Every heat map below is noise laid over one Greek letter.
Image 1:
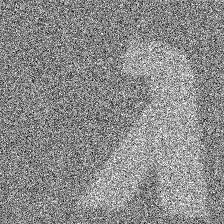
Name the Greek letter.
lambda
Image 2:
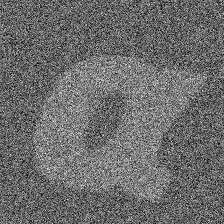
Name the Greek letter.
alpha
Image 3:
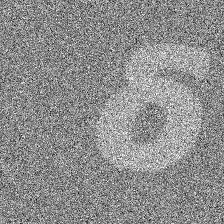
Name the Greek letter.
delta
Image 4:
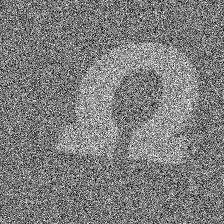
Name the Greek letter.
omega
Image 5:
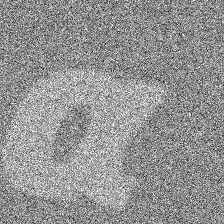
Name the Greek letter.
alpha
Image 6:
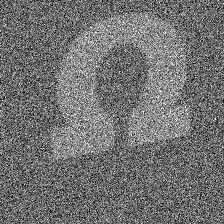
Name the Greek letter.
omega
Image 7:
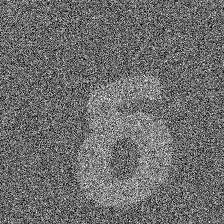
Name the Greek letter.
delta
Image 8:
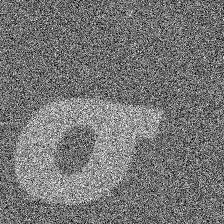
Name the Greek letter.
sigma
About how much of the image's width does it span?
two thirds
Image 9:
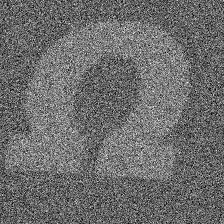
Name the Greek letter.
omega
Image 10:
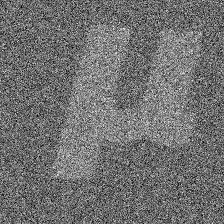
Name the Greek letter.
mu
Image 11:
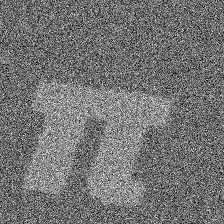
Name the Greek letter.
pi
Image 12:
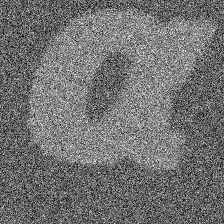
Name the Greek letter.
alpha
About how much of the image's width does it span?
nearly all
